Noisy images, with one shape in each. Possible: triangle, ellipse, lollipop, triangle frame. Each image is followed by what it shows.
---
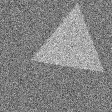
triangle
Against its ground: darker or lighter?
lighter
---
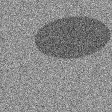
ellipse
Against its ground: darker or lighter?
darker
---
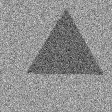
triangle
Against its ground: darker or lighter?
darker
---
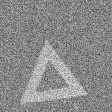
triangle frame
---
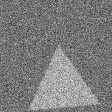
triangle
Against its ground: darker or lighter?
lighter
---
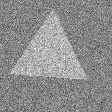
triangle
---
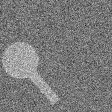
lollipop
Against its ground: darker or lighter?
lighter
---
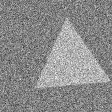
triangle
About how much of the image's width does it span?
two thirds
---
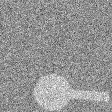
lollipop
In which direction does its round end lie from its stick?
left
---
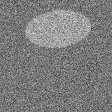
ellipse
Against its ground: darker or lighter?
lighter
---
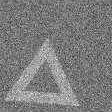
triangle frame
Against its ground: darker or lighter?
lighter
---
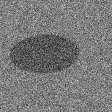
ellipse
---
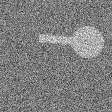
lollipop
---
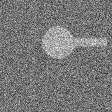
lollipop
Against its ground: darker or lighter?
lighter
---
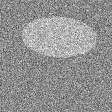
ellipse
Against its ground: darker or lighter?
lighter
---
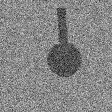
lollipop
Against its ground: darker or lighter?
darker
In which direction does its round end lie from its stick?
down
